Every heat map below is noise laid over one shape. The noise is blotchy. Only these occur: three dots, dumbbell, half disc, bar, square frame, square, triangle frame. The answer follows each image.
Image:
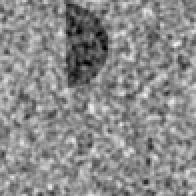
half disc
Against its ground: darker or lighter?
darker
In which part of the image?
top middle
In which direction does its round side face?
right
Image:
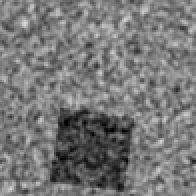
square
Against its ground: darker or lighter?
darker
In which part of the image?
bottom middle
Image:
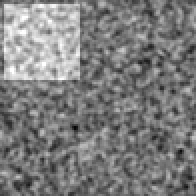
square
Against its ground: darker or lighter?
lighter
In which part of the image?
top left
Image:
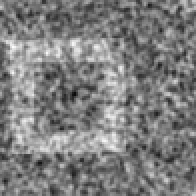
square frame
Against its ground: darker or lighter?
lighter
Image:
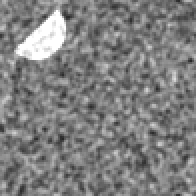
half disc
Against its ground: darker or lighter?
lighter
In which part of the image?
top left
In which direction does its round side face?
down and right
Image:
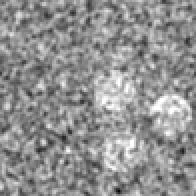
three dots
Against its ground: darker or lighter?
lighter
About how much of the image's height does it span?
half
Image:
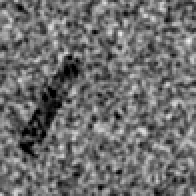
bar
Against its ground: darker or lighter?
darker
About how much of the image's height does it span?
half
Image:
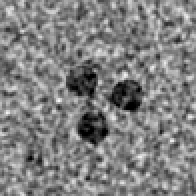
three dots
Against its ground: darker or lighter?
darker
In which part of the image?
centre
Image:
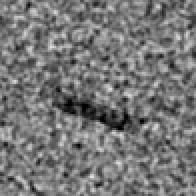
bar
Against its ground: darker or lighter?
darker
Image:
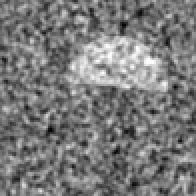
half disc
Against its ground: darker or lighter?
lighter
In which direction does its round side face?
up
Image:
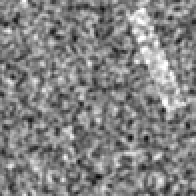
bar
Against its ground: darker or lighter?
lighter
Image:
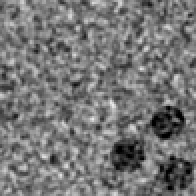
three dots
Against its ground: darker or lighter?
darker
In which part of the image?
bottom right
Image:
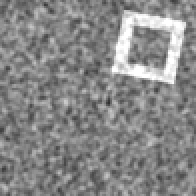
square frame
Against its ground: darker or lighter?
lighter
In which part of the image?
top right
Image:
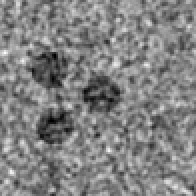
three dots
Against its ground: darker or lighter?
darker
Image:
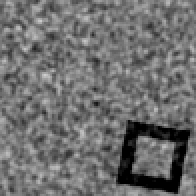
square frame
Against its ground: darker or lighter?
darker
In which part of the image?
bottom right
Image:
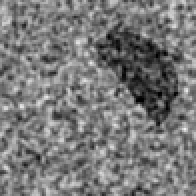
half disc
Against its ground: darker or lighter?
darker
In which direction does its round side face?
up and right
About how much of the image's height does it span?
half
